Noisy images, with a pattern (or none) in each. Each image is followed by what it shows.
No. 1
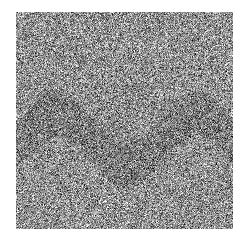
a wavy band
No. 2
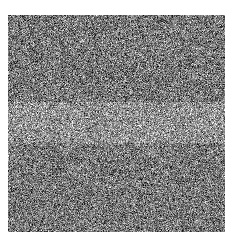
one horizontal stripe
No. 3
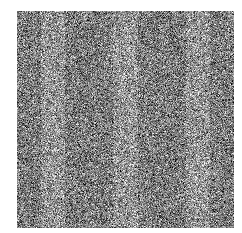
vertical stripes
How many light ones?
3
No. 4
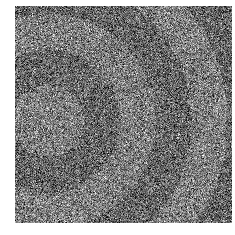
rings round one point
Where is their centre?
middle left
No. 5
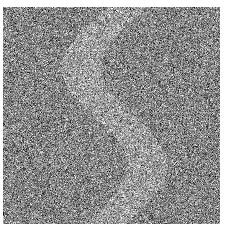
a wavy band
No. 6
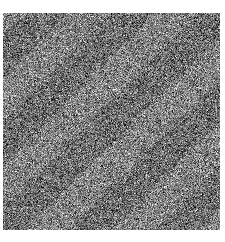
diagonal stripes
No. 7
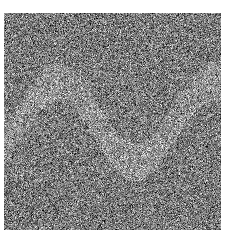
a wavy band
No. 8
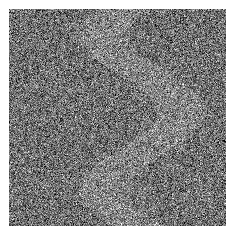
a wavy band
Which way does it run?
top to bottom
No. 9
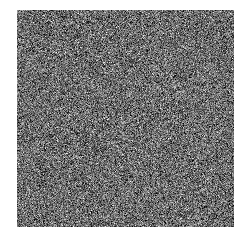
only noise
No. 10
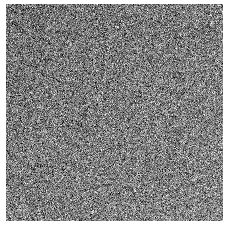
a smooth slope
